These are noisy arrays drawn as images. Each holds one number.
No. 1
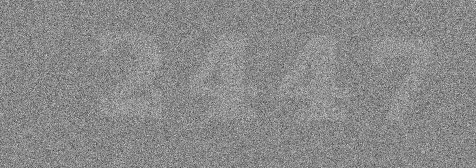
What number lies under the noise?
2447
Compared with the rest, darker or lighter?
lighter
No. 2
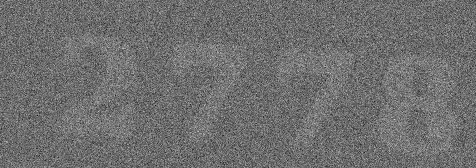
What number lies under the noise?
2778
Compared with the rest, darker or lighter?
lighter
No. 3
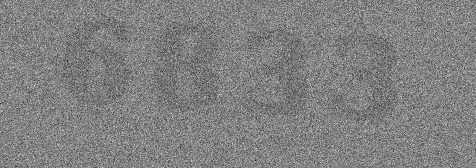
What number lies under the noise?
6833
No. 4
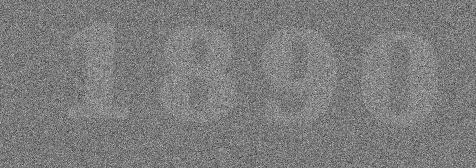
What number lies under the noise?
1890
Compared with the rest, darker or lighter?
lighter
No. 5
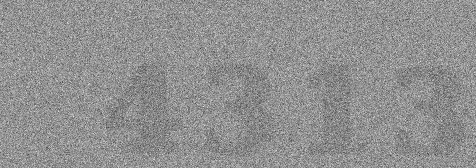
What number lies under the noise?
4313
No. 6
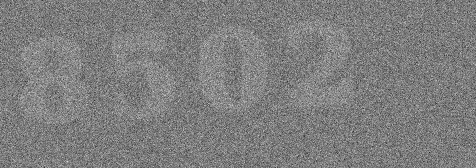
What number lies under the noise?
8502
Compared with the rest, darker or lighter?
lighter
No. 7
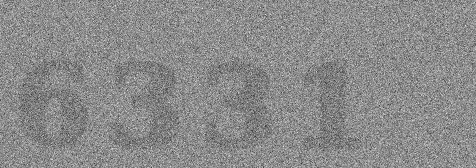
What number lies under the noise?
6331
